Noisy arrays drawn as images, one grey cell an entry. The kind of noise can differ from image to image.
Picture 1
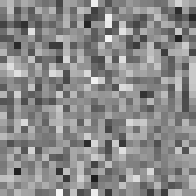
low rank plus noise
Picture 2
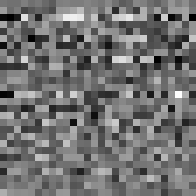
rows of uneven size
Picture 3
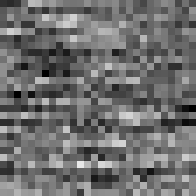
streaked along the rows
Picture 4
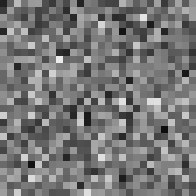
independent entries
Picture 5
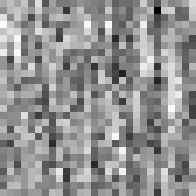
streaked along the columns
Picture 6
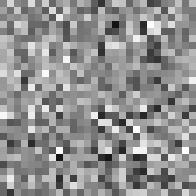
low rank plus noise
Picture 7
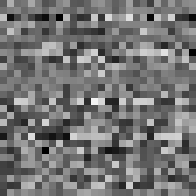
rows of uneven size
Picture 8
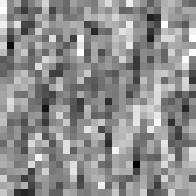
streaked along the columns
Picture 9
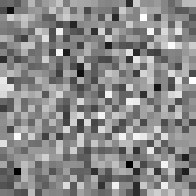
independent entries
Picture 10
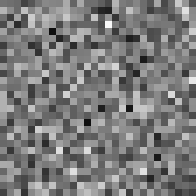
independent entries
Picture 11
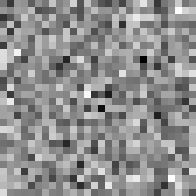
low rank plus noise
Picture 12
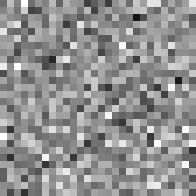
independent entries
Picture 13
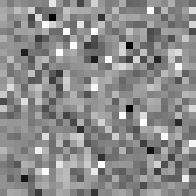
heavy tails
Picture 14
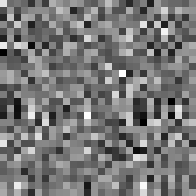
low rank plus noise
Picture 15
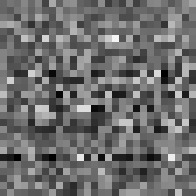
rows of uneven size
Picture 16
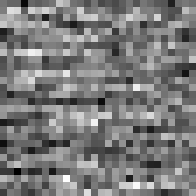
streaked along the rows
